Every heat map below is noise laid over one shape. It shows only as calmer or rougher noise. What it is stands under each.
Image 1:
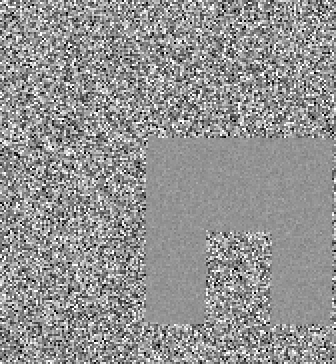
calm square with a notch
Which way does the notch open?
down
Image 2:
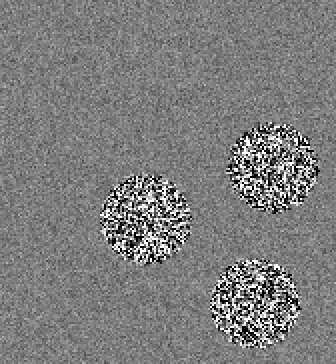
rough three dots
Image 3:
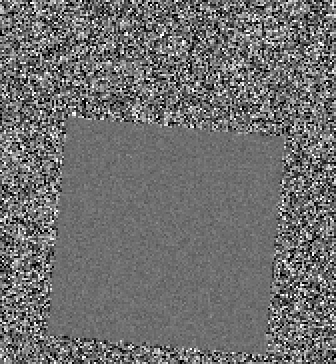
calm square
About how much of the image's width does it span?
two thirds
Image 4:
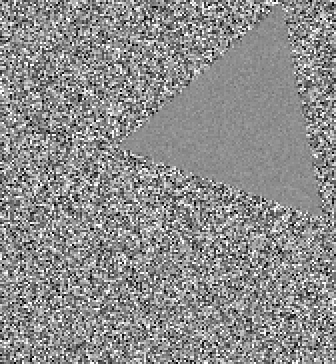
calm triangle
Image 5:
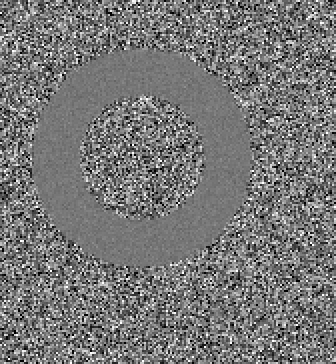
calm ring
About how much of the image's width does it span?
two thirds
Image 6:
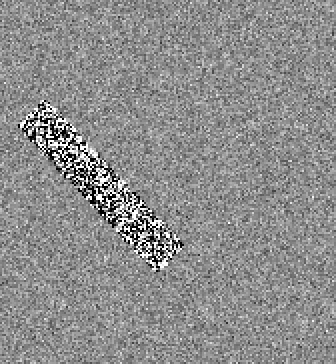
rough bar
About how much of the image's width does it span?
half
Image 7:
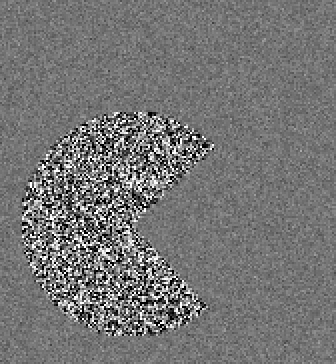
rough disc with a wedge cut out
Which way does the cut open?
right
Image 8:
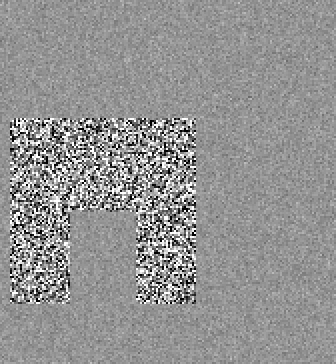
rough square with a notch
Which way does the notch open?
down
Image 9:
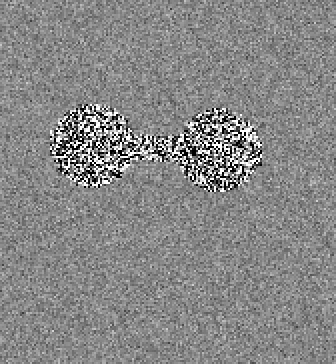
rough dumbbell
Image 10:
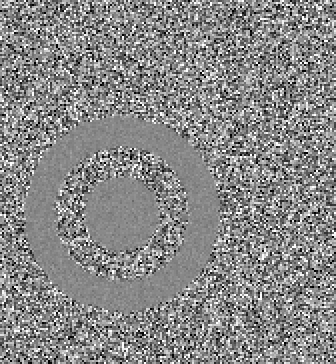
calm bullseye
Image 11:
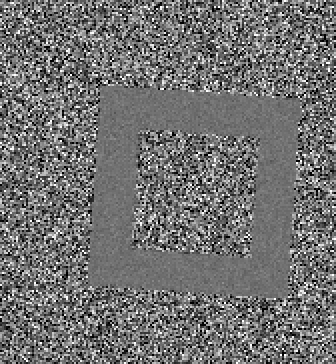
calm square frame
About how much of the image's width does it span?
two thirds
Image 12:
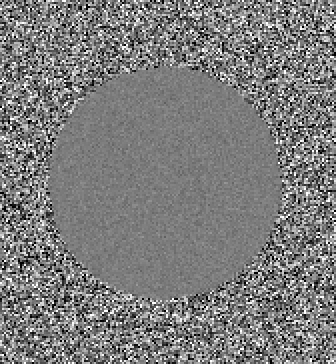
calm disc
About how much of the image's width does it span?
two thirds
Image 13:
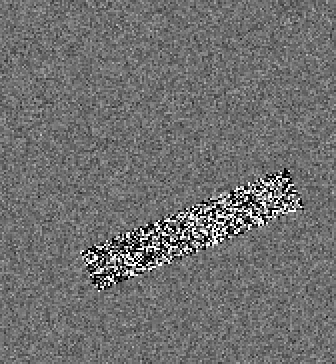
rough bar
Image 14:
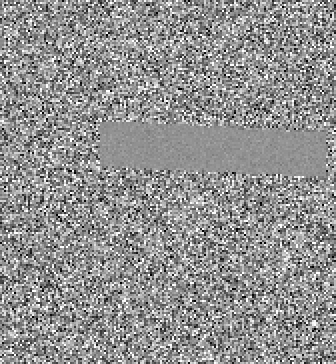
calm bar
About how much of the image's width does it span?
two thirds
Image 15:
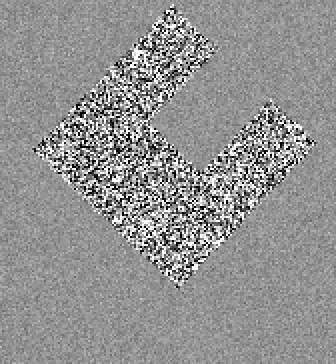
rough square with a notch
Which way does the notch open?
up and right
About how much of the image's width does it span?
nearly all
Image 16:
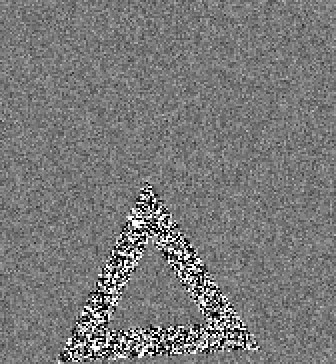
rough triangle frame
